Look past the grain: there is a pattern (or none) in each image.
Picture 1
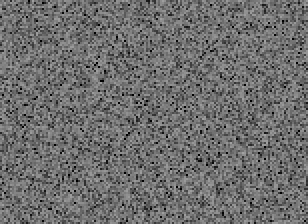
only noise
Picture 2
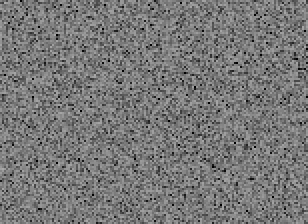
only noise
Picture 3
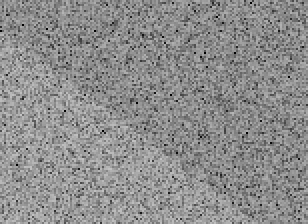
a sharp edge
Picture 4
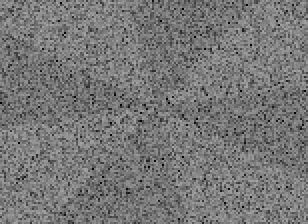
spokes from one point
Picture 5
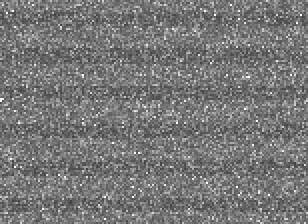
horizontal stripes
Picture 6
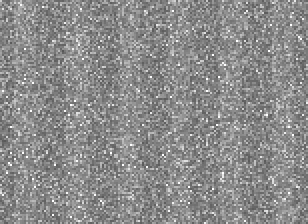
vertical stripes
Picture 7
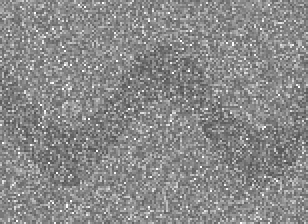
a wavy band
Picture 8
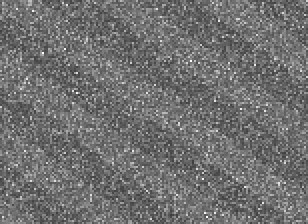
diagonal stripes
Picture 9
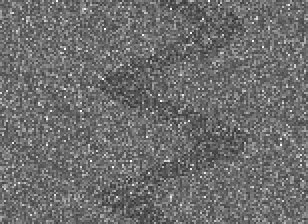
a wavy band
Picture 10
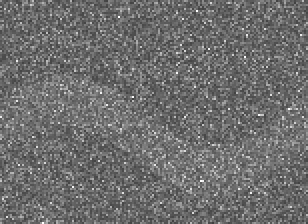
a wavy band
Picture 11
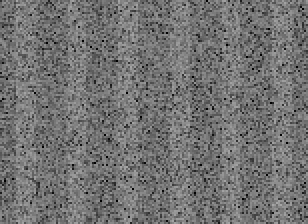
vertical stripes
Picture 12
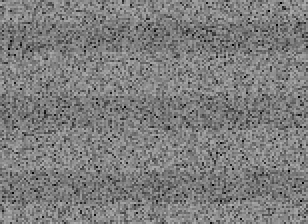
horizontal stripes
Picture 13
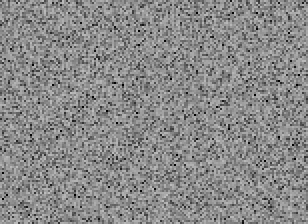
only noise
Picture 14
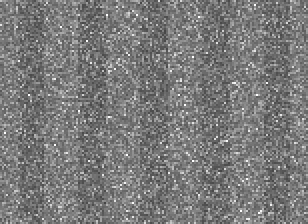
vertical stripes
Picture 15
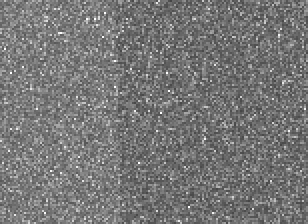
a sharp edge
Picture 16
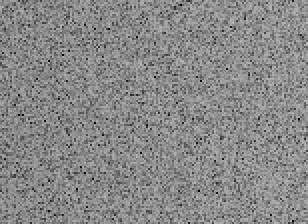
a smooth slope
